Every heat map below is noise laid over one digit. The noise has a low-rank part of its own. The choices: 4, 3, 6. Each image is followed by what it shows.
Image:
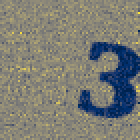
3
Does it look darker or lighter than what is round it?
darker
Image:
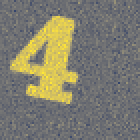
4
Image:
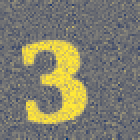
3
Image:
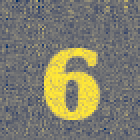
6
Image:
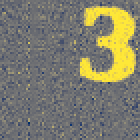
3
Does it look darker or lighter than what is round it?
lighter
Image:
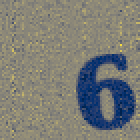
6
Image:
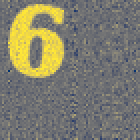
6
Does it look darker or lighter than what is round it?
lighter
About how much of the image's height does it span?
half
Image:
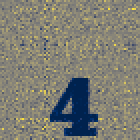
4
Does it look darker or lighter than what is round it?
darker
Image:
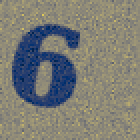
6
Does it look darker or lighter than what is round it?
darker
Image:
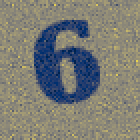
6
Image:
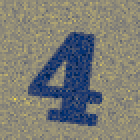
4
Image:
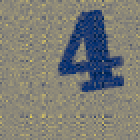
4
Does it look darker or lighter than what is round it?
darker
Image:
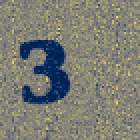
3
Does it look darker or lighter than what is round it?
darker
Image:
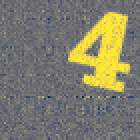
4
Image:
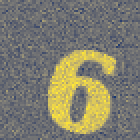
6
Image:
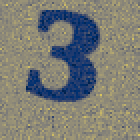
3
